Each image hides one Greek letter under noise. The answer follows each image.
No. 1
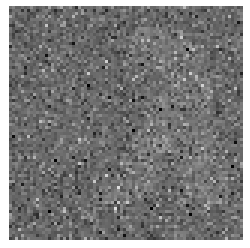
lambda
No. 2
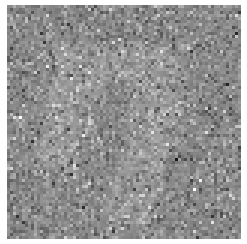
eta
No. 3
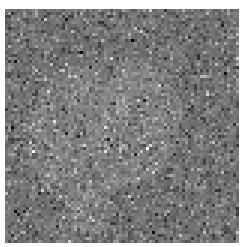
phi
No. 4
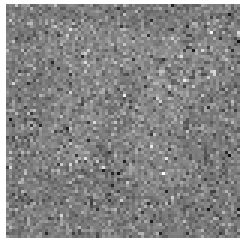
pi
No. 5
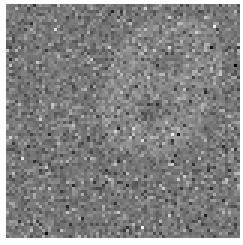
theta
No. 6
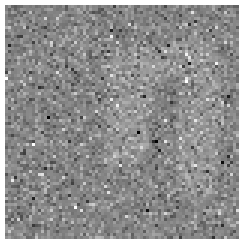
eta
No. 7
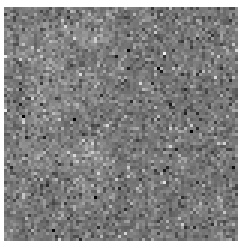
xi
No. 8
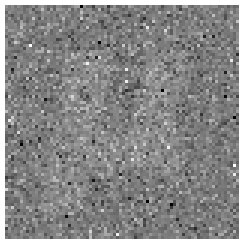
mu
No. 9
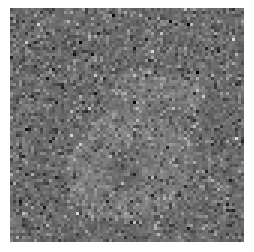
delta
